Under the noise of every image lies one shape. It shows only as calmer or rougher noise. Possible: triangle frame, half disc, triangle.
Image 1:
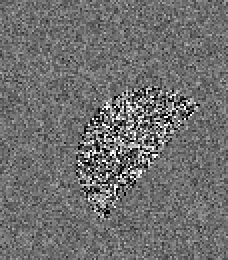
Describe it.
rough half disc
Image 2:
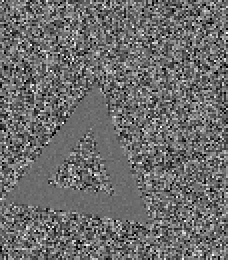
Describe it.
calm triangle frame
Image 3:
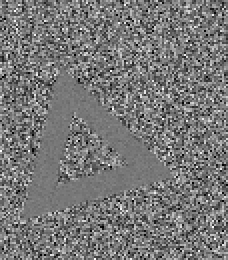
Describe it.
calm triangle frame
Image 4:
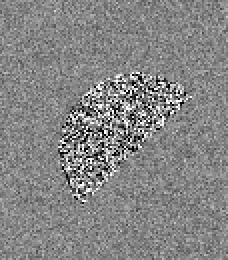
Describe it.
rough half disc
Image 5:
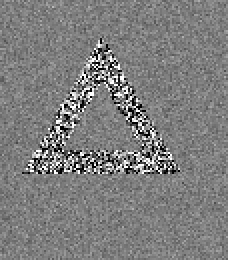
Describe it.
rough triangle frame
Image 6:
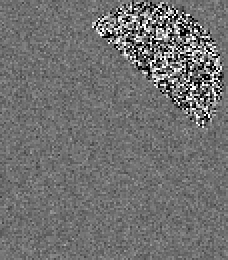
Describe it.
rough half disc
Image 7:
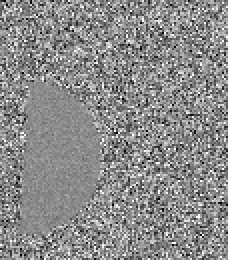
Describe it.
calm half disc
